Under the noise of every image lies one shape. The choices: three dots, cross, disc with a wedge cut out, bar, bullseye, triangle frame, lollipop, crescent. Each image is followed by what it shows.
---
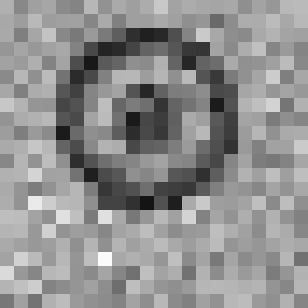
dark bullseye
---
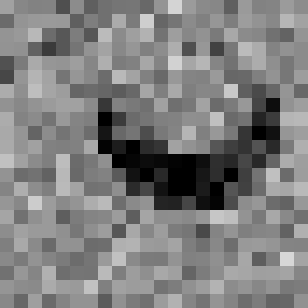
dark crescent
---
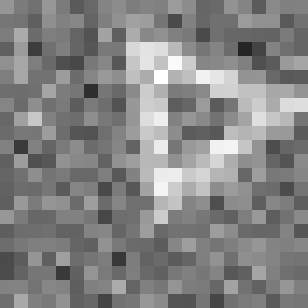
light triangle frame
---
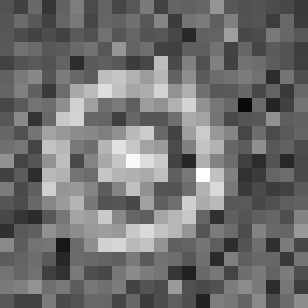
light bullseye
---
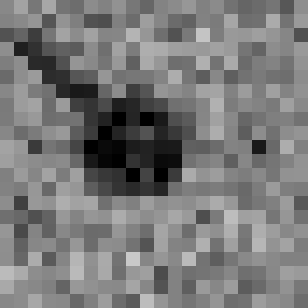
dark lollipop
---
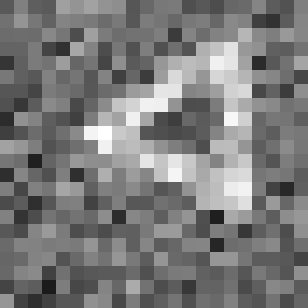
light triangle frame
